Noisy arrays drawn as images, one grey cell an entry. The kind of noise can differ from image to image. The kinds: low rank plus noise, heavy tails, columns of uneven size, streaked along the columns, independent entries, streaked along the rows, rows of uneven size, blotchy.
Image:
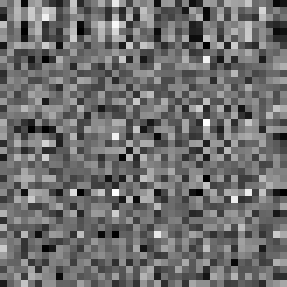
low rank plus noise
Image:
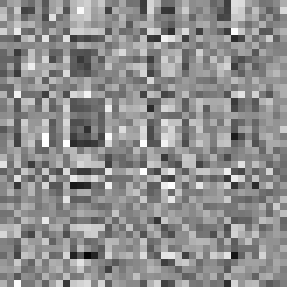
low rank plus noise
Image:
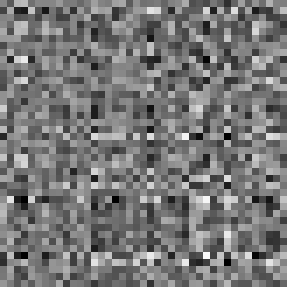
low rank plus noise
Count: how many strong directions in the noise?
two
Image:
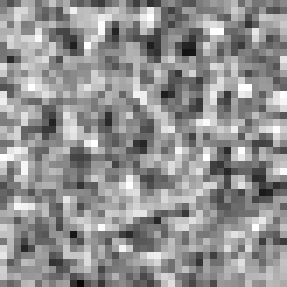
blotchy
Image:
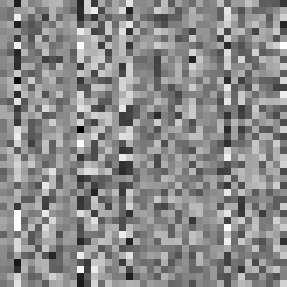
columns of uneven size
